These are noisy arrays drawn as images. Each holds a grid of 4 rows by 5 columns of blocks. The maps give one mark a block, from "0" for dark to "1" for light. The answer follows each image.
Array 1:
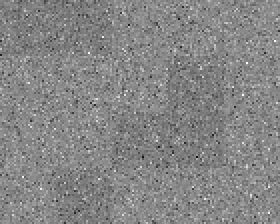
0 0 1 1 1
1 1 1 0 1
1 1 0 0 1
1 0 1 1 1
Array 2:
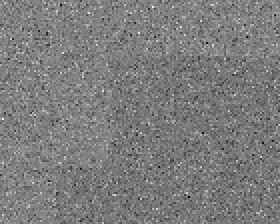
1 1 1 1 1
1 1 0 0 0
1 1 0 0 0
1 0 0 0 0
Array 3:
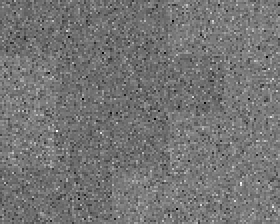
0 0 0 1 1
1 0 0 0 1
1 0 0 1 1
0 0 1 1 1
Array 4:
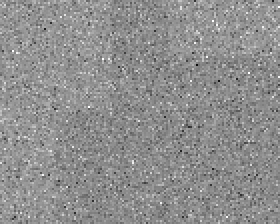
1 1 0 1 1
1 1 0 0 0
1 0 0 0 0
1 0 0 0 0
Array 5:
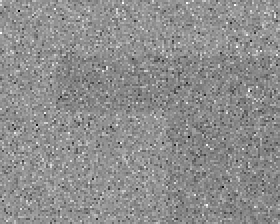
1 1 1 1 1
1 0 0 0 0
1 1 1 0 0
1 1 1 0 0
